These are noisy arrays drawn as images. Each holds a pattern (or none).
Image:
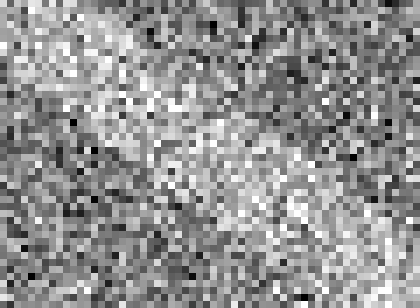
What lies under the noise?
a diagonal band
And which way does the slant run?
top left to bottom right
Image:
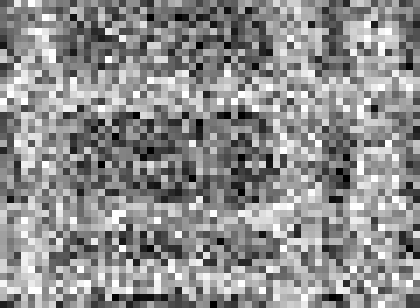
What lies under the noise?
bands of rows crossing bands of columns
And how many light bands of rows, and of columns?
3 and 3
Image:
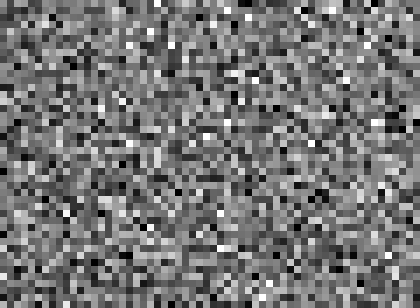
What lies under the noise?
only noise
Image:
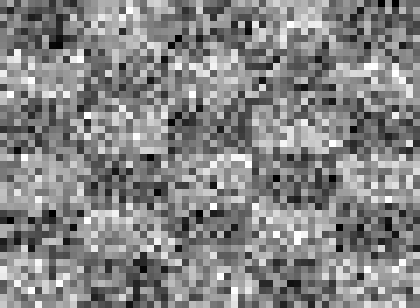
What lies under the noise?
a checkerboard
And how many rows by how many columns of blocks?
6 by 5
